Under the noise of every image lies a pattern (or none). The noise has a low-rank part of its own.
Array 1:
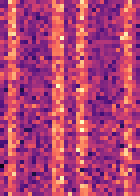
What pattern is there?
bands of columns
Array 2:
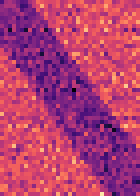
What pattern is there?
a diagonal band
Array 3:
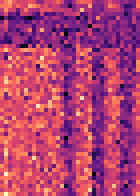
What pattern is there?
bands of rows crossing bands of columns
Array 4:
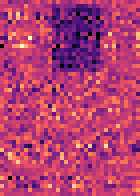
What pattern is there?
one block
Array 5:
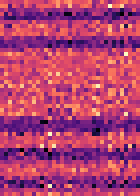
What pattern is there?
bands of rows
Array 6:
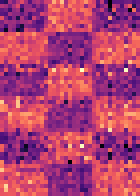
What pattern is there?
a checkerboard
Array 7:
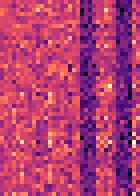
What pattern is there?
bands of columns
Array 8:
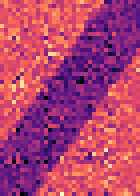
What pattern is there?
a diagonal band
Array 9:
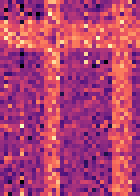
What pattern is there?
bands of rows crossing bands of columns
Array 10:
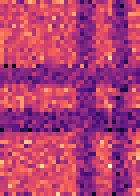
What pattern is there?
bands of rows crossing bands of columns
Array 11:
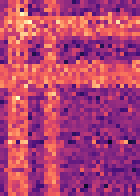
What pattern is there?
bands of rows crossing bands of columns
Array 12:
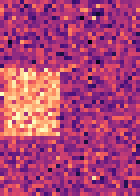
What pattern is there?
one block
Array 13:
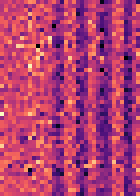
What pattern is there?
bands of columns
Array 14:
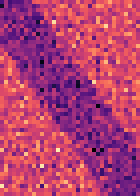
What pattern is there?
a diagonal band
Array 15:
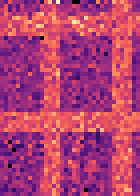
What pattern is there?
bands of rows crossing bands of columns
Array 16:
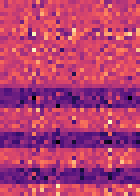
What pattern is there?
bands of rows
